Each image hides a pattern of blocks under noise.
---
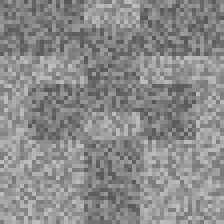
left and right mirror each other
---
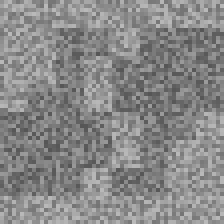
the same after a half turn
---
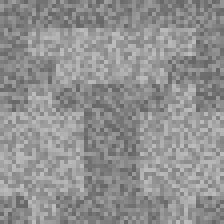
left and right mirror each other
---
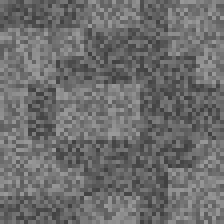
top and bottom mirror each other
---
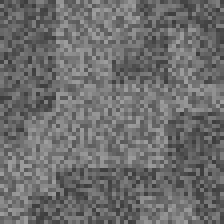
no symmetry
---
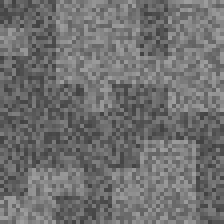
no symmetry
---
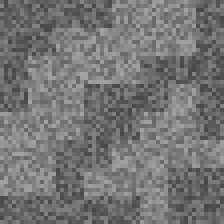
mirrored about the diagonal from the top left
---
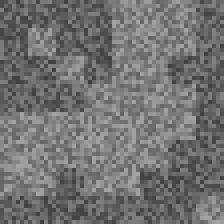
mirrored about the diagonal from the top left
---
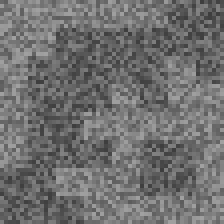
mirrored about the diagonal from the top left
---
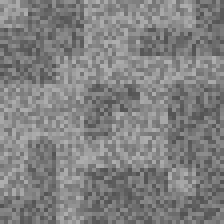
mirrored about the diagonal from the top left
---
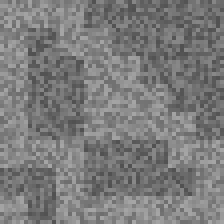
mirrored about the diagonal from the bottom left
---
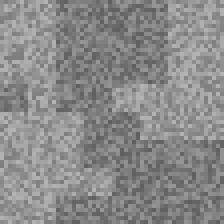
no symmetry
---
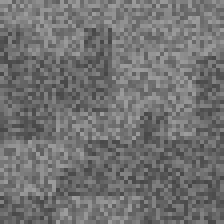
no symmetry
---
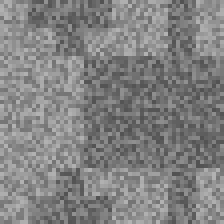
top and bottom mirror each other
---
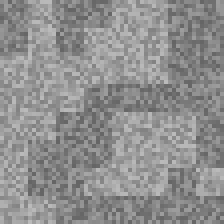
no symmetry
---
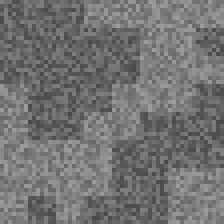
mirrored about the diagonal from the top left
